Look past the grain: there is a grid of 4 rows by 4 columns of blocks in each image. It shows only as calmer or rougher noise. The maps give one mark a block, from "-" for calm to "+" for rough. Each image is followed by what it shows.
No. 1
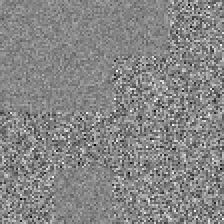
- - - +
- - + +
+ + + +
+ - + +
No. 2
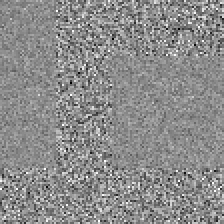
- + + +
- + - -
- + - -
+ + + +
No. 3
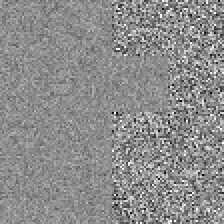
- - + +
- - - +
- - + +
- - + +
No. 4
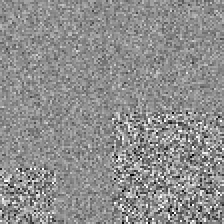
- - - -
- - - -
- - + +
+ - + +
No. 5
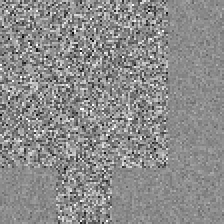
+ + + -
+ + + -
+ + + -
- + - -
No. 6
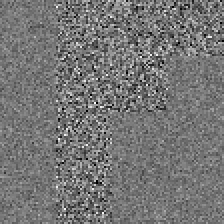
- + + +
- + + -
- + - -
- + - -
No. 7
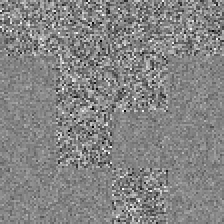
+ + + +
- + + -
- + - -
- - + -
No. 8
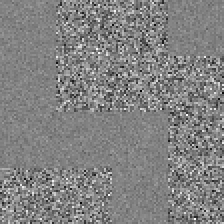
- + + -
- + + +
- - - +
+ + - +
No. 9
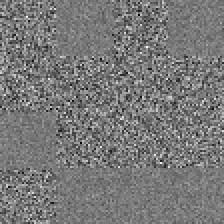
+ - + -
+ + + +
- + + +
+ - - -
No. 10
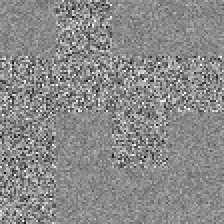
- + - -
+ + + +
+ - + -
+ - - -
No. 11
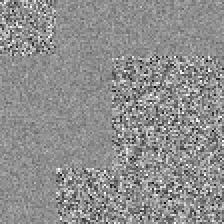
+ - - -
- - + +
- - + +
- + + +
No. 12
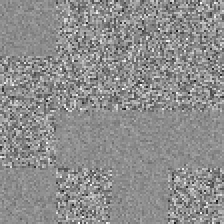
- + + +
+ + + +
+ - - -
- + - +
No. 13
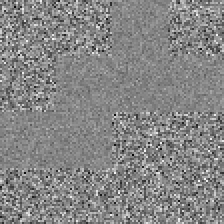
+ + - +
+ - - -
- - + +
+ + + +
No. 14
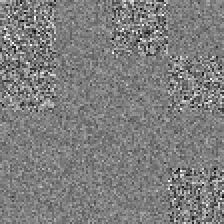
+ - + -
+ - - +
- - - -
- - - +
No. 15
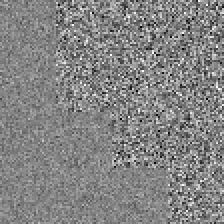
- + + +
- + + +
- - + +
- - - +
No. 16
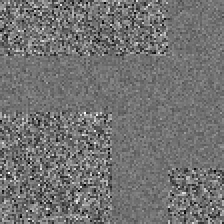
+ + + -
- - - -
+ + - -
+ + - +
